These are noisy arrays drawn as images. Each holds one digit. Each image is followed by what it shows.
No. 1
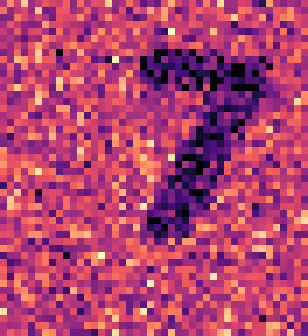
7
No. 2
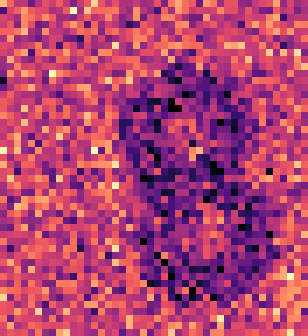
8
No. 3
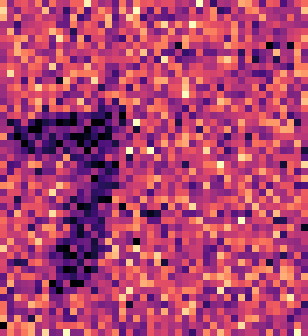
7
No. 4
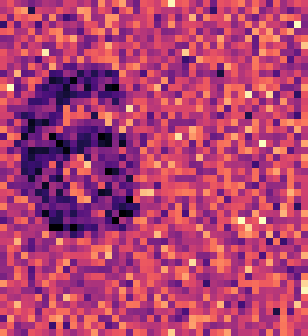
6
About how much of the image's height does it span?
half
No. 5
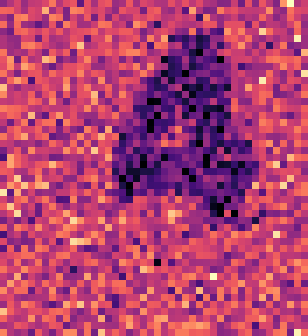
4
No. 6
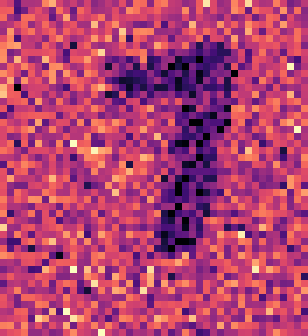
7
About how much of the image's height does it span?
two thirds
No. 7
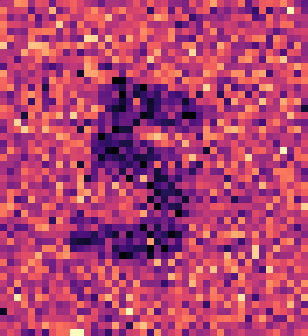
5
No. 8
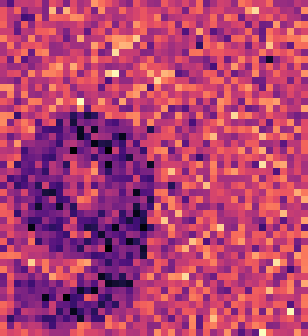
9
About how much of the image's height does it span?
two thirds
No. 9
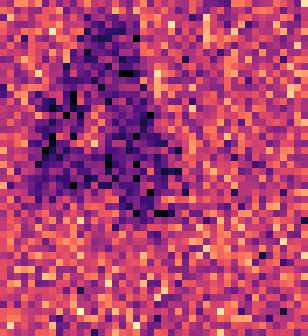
4
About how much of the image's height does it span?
two thirds
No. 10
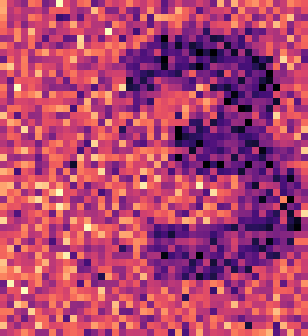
3
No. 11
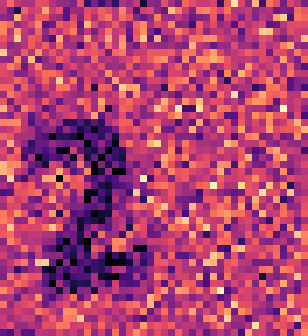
2
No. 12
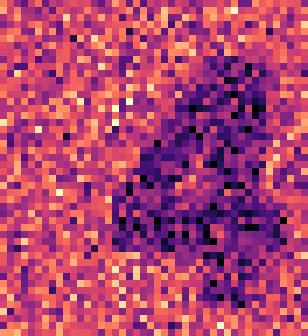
4
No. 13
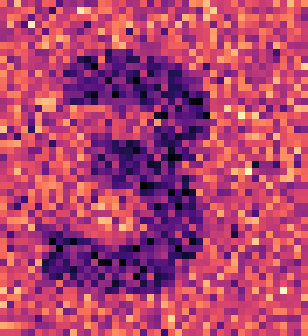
3
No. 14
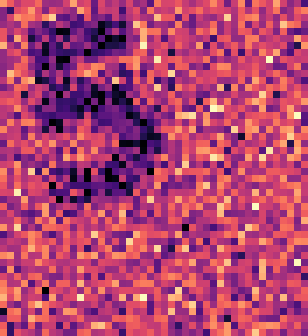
5
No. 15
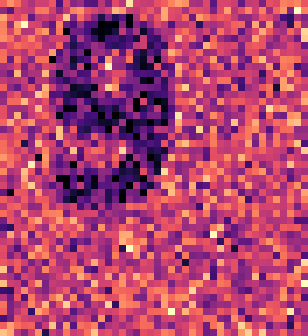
9
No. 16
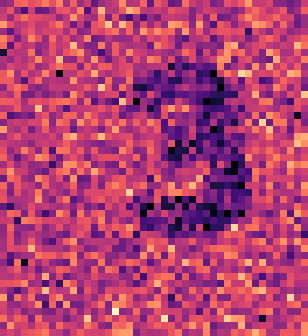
3
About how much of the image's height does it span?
half
